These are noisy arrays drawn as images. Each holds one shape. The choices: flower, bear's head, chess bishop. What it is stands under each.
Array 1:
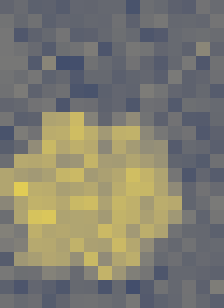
flower
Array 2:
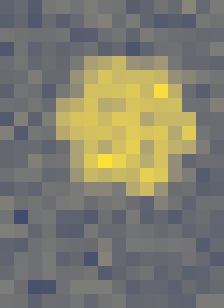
flower
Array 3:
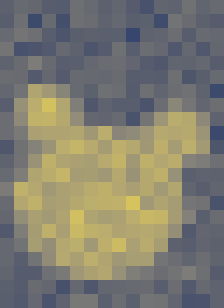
bear's head
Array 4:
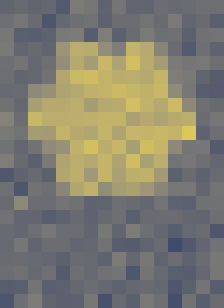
flower
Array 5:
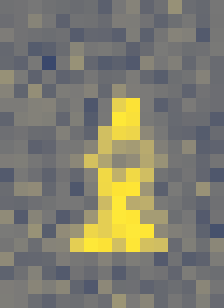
chess bishop
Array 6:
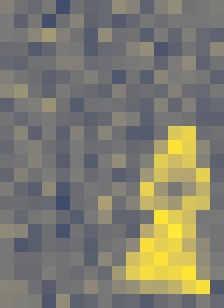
chess bishop
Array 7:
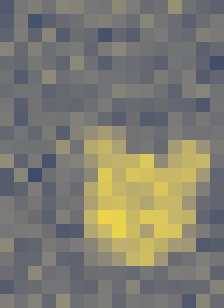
bear's head
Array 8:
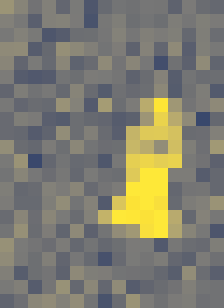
chess bishop
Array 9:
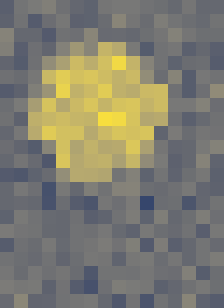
flower
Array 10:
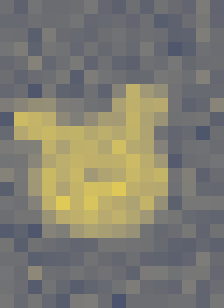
bear's head
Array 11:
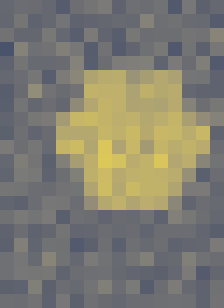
flower
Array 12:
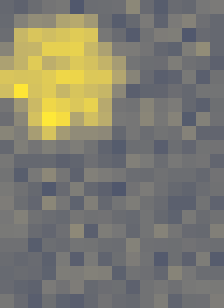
flower
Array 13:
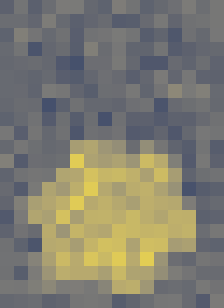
flower
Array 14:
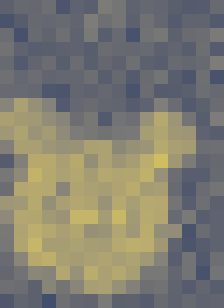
bear's head
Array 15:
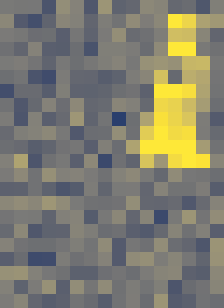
chess bishop
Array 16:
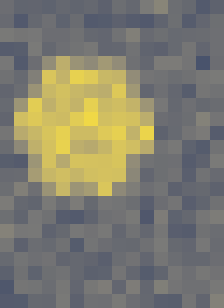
flower
